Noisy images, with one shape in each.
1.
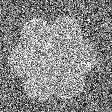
flower
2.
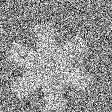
asterisk
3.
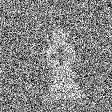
chess bishop
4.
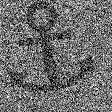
anchor
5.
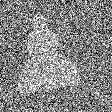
chess pawn
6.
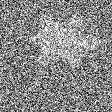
turtle
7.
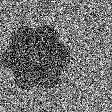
flower
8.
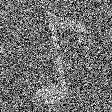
musical note
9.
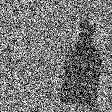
bottle
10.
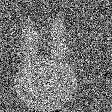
rabbit's head
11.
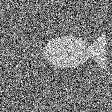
fish
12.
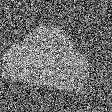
cloud
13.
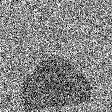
cloud
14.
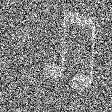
pair of musical notes
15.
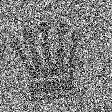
chess queen
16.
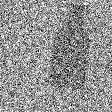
bottle
